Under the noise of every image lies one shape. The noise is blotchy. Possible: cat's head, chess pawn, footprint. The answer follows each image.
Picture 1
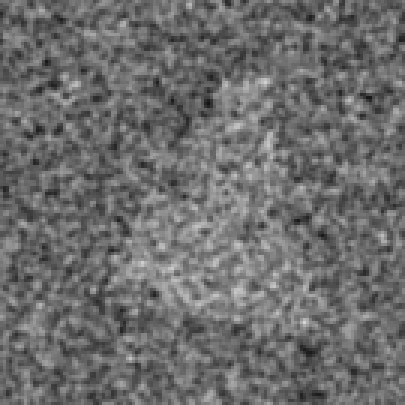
light chess pawn
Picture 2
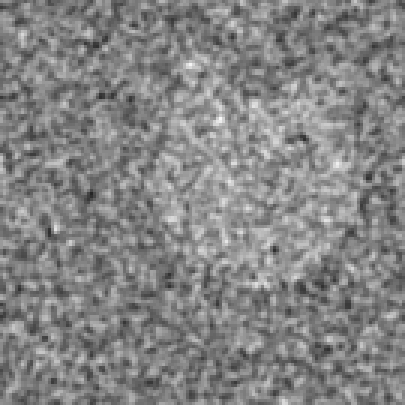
light cat's head
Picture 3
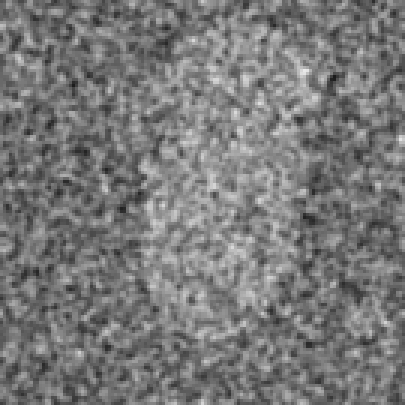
light footprint
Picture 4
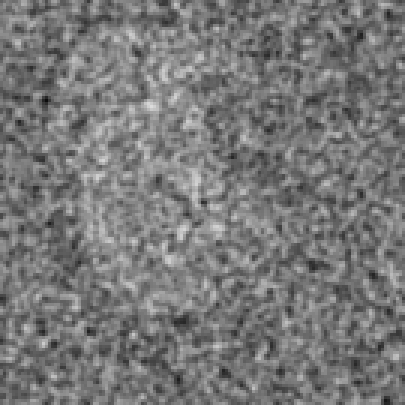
light footprint
